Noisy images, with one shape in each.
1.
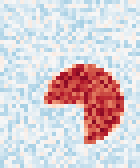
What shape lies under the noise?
disc with a wedge cut out
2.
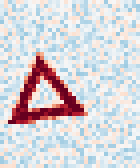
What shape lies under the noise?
triangle frame
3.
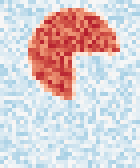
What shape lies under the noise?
disc with a wedge cut out
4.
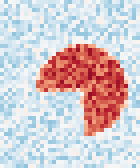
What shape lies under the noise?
disc with a wedge cut out
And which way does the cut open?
down and left
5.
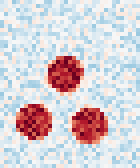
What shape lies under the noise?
three dots
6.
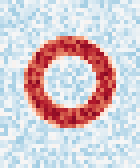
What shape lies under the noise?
ring
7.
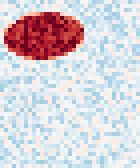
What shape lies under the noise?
ellipse
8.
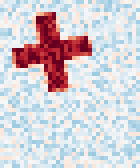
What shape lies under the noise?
cross
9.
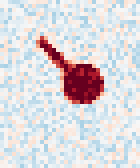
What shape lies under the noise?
lollipop
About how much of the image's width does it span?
half
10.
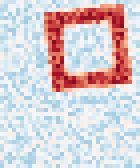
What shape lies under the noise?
square frame
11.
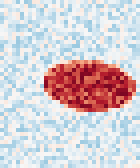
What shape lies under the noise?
ellipse
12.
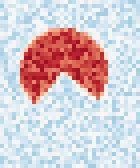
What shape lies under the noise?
disc with a wedge cut out
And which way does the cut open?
down
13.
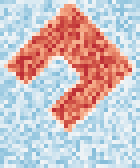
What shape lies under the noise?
square with a notch
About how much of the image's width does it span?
nearly all
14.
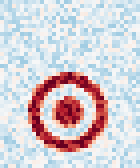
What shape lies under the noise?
bullseye
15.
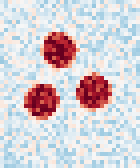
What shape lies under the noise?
three dots
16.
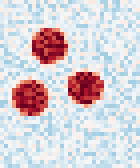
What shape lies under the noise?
three dots
